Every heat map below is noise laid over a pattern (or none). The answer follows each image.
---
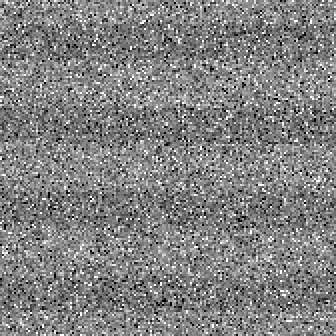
horizontal stripes
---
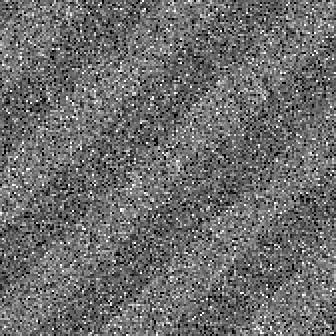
diagonal stripes
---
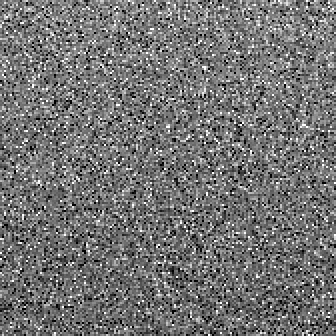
a smooth slope
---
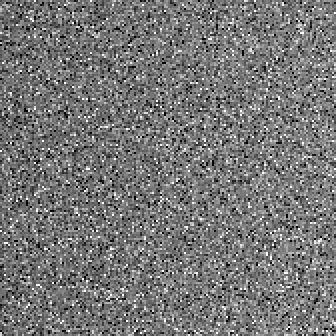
a smooth slope
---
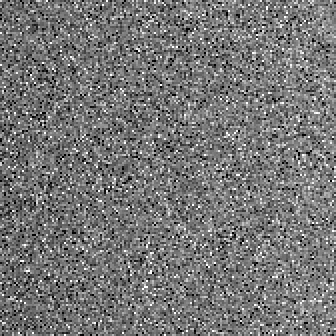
a smooth slope
